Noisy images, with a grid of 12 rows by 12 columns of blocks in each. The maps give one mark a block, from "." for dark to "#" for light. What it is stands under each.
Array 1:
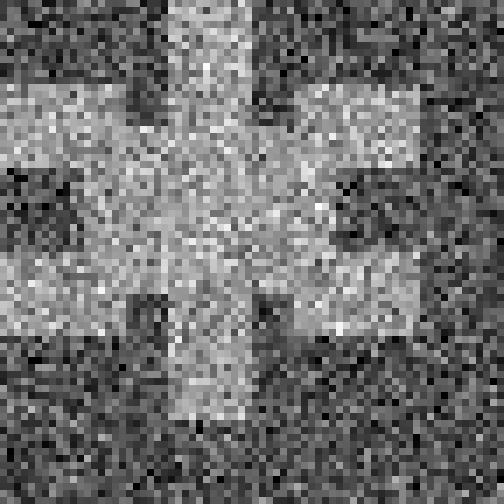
....##......
....##......
###.##.###..
##########..
..######....
..######....
##########..
###.##.###..
....##......
....##......
............
............
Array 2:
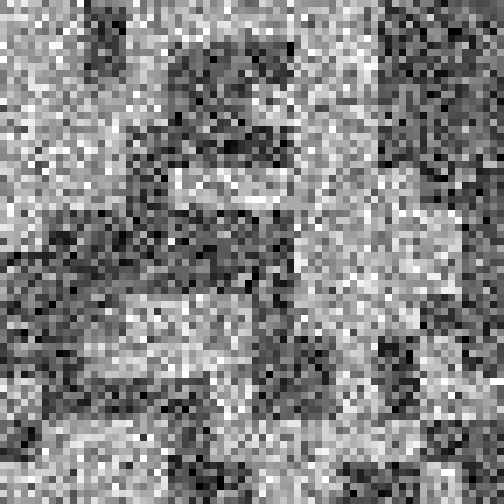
##.######...
##.#...##...
####..###...
###....##...
###.######..
#......####.
.......####.
...###.###..
..####..#.#.
#....#..#.##
.###.#####..
####..##..#.
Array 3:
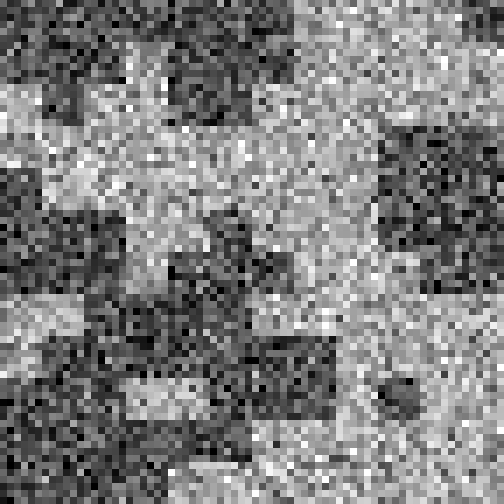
.......####.
...#...#####
#.##..######
#########...
.########...
...##.###...
...#...###..
##....######
#.......####
...##...#.##
......######
....########
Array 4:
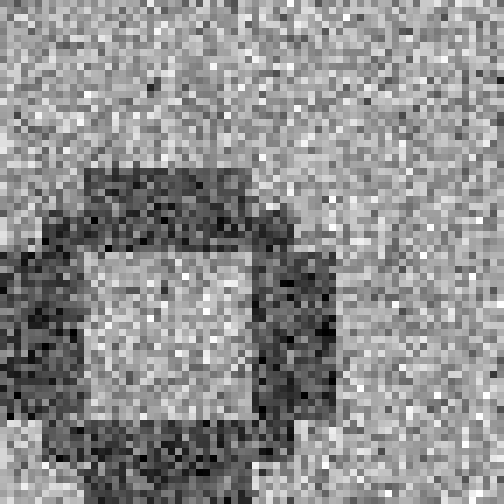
############
############
############
############
##....######
#......#####
..####..####
..####..####
..####..####
..####..####
#......#####
##....######
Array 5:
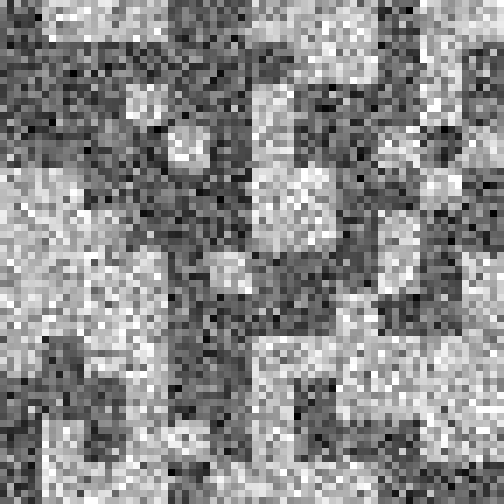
.###..###.##
.......##.#.
...#..#...#.
....#.#..#.#
##....##..#.
###...##.#..
####.#...#.#
####....#..#
#.##..######
...#..#.####
.#.##.#...##
.###.####...
